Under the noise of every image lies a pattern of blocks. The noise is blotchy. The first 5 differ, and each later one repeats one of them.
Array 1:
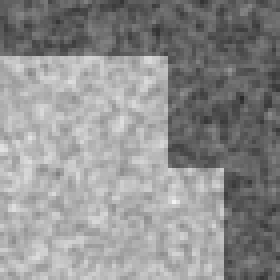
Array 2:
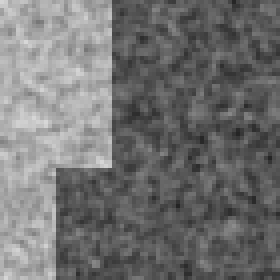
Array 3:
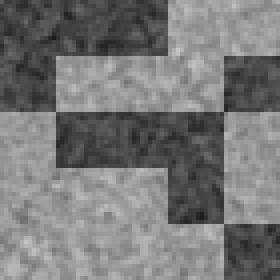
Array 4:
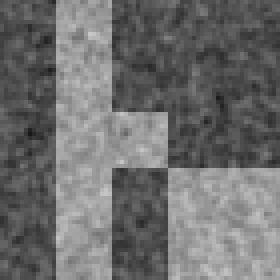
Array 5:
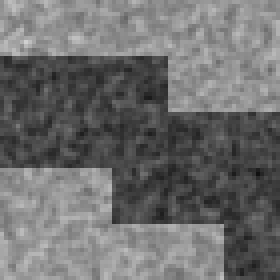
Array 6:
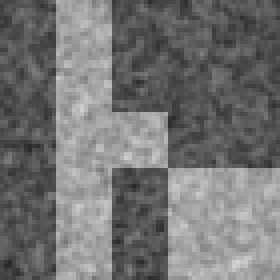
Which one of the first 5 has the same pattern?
4
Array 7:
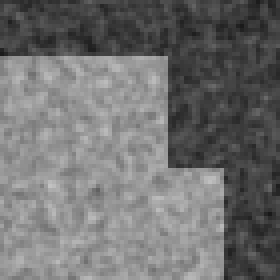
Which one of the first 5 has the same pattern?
1
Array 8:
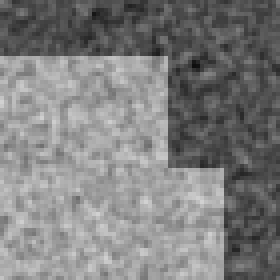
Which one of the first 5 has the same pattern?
1
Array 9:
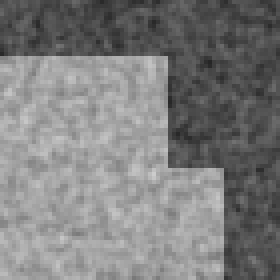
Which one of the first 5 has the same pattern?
1
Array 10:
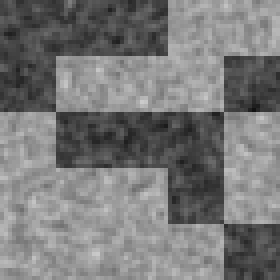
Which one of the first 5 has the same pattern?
3
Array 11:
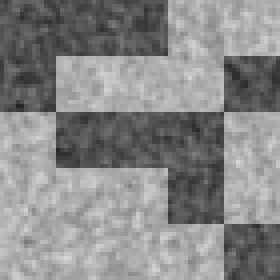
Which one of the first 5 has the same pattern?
3
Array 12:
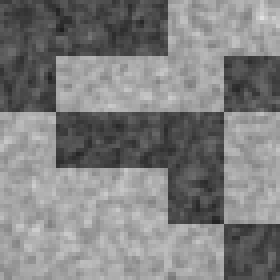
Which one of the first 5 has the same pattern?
3
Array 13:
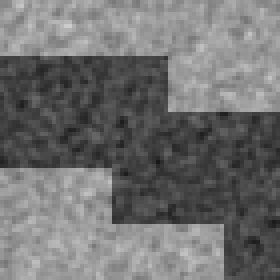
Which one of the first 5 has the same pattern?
5
